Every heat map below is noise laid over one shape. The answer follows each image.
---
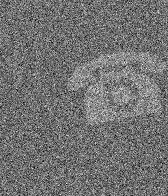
telephone
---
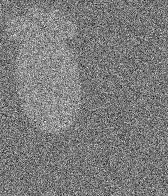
footprint
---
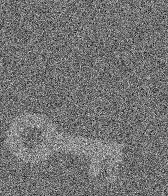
key
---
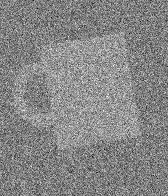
cup
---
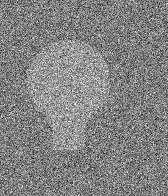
light bulb
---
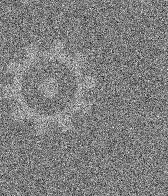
gear
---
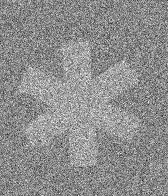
asterisk
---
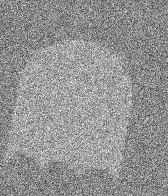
ghost
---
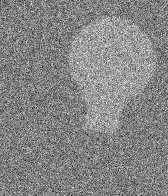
light bulb
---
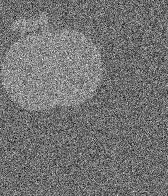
apple
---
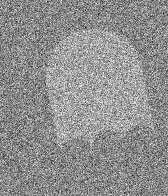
ghost
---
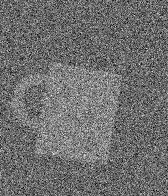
cup
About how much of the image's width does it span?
two thirds
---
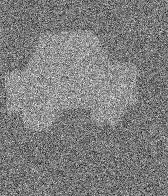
car
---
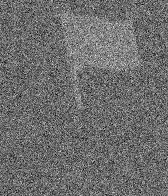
flag
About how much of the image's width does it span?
half
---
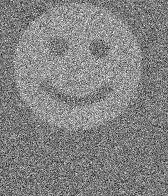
smiling face
